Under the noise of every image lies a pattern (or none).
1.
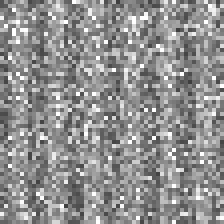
vertical stripes
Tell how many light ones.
6
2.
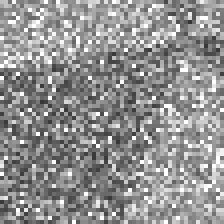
spokes from one point
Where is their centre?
top right
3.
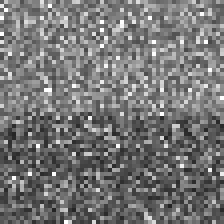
a sharp edge
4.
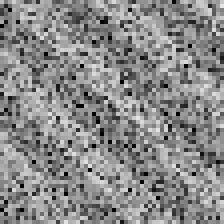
diagonal stripes
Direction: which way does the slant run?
top left to bottom right
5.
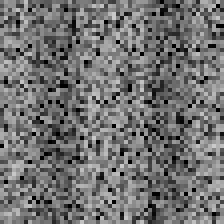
vertical stripes
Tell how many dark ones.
2
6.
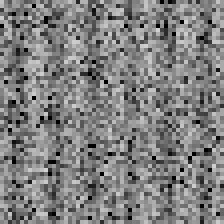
vertical stripes
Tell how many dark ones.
6
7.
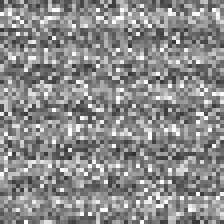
horizontal stripes
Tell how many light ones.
6
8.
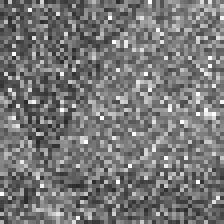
spokes from one point
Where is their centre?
bottom left
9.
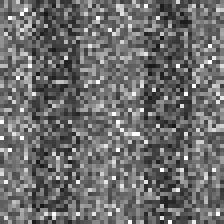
vertical stripes
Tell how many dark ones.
2
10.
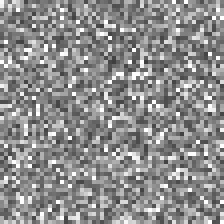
only noise
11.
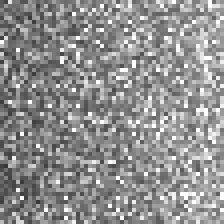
a smooth slope
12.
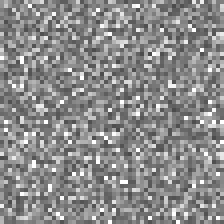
only noise
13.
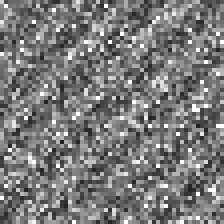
diagonal stripes
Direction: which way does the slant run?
bottom left to top right
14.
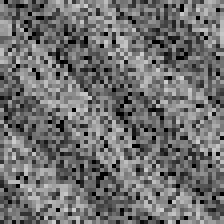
diagonal stripes
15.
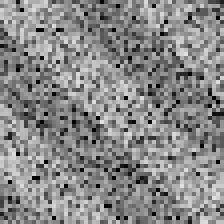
diagonal stripes
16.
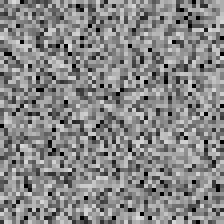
only noise
